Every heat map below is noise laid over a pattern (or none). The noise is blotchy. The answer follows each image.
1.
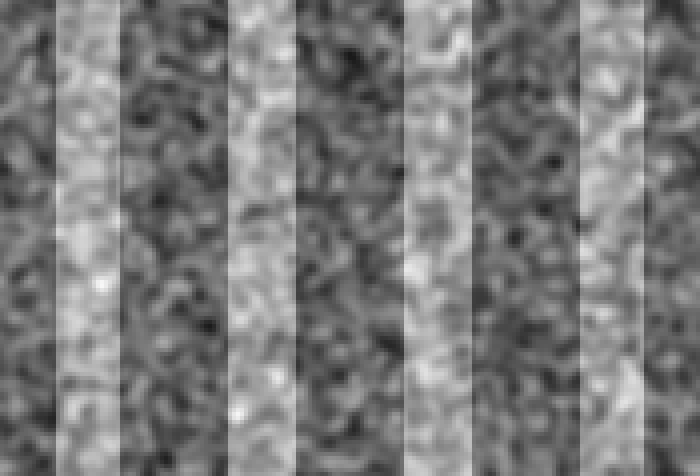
vertical stripes
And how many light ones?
4
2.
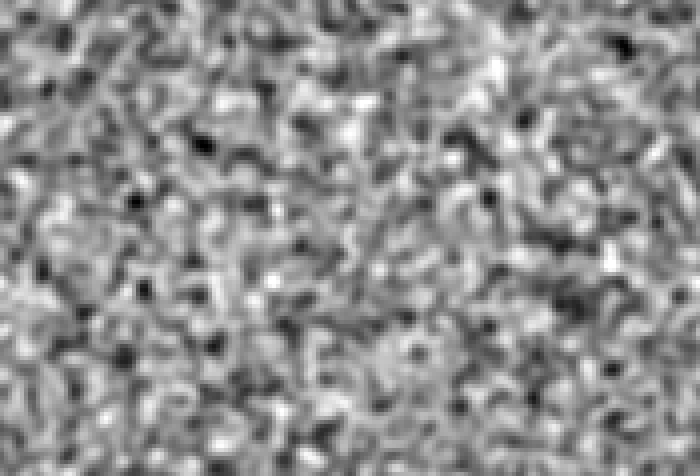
only noise
